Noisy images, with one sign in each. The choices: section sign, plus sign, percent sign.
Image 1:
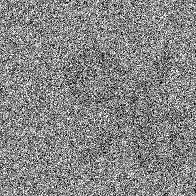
dark percent sign
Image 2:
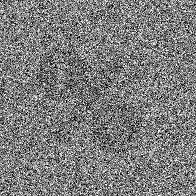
dark percent sign
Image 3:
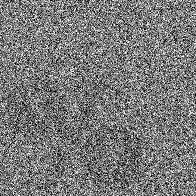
dark percent sign
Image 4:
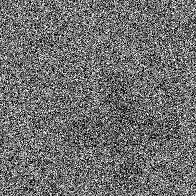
dark plus sign
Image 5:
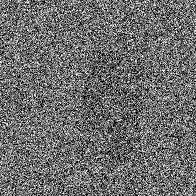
dark section sign
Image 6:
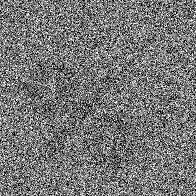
dark percent sign
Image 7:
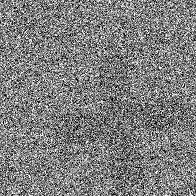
dark plus sign
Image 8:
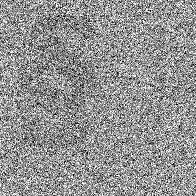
dark section sign
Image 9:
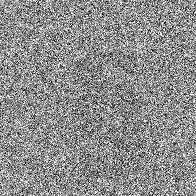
dark section sign
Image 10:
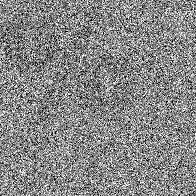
dark percent sign
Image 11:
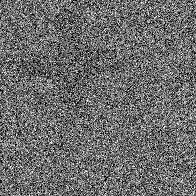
dark plus sign
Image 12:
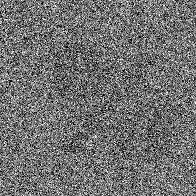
dark percent sign
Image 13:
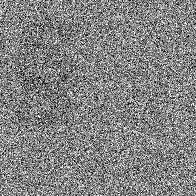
dark section sign
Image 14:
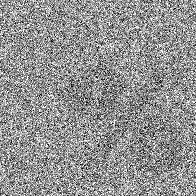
dark percent sign
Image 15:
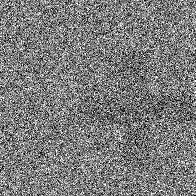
dark plus sign
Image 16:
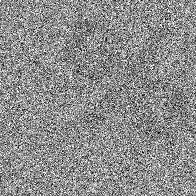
dark percent sign
